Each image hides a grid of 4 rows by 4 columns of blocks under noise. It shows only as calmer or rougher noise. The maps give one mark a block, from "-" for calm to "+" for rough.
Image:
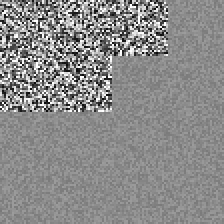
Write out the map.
+ + + -
+ + - -
- - - -
- - - -
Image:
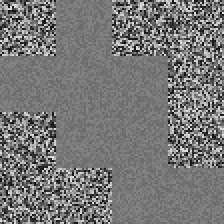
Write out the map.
+ - + +
- - - +
+ - - +
+ + - -
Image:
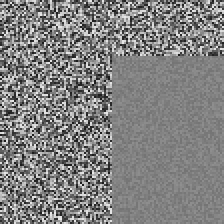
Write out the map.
+ + + +
+ + - -
+ + - -
+ + - -
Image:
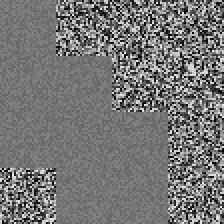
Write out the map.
- + + +
- - + +
- - - +
+ - - +
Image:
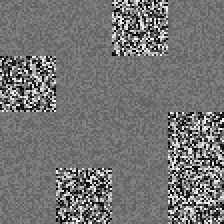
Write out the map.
- - + -
+ - - -
- - - +
- + - +
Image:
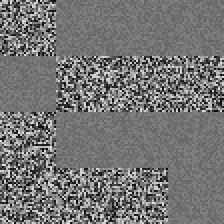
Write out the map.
+ - - -
- + + +
+ - - -
+ + + -
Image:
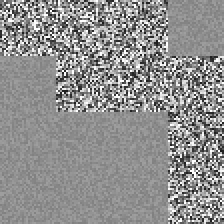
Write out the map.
+ + + -
- + + +
- - - +
- - - +
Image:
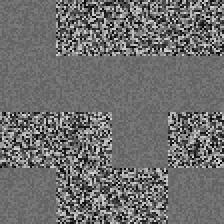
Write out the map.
- + + +
- - - -
+ + - +
- + + -
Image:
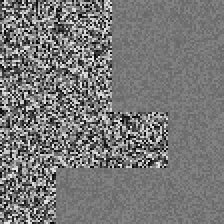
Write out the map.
+ + - -
+ + - -
+ + + -
+ - - -
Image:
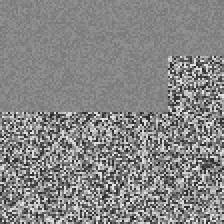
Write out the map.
- - - -
- - - +
+ + + +
+ + + +
